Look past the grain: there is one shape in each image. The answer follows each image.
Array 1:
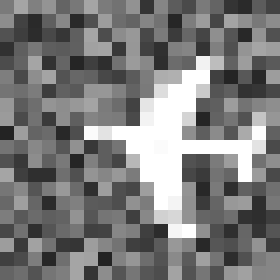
airplane
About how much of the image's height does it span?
two thirds
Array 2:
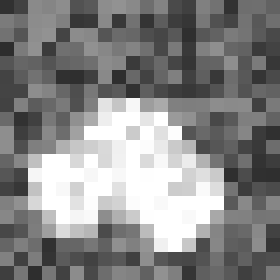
car
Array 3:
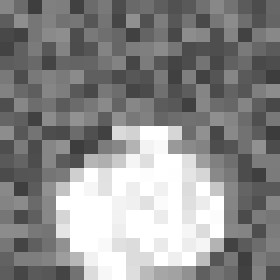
apple
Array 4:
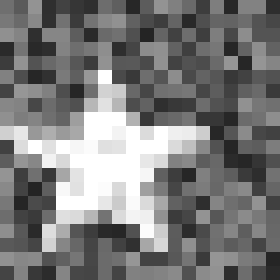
star
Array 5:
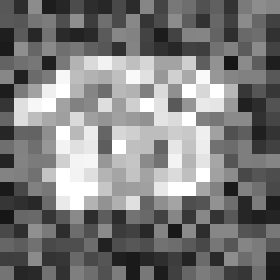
telephone
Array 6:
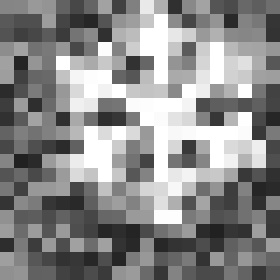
snowflake
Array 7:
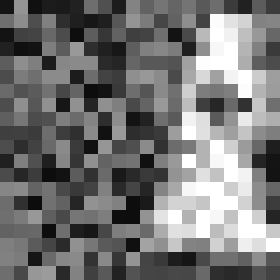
chess bishop
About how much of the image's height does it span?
nearly all
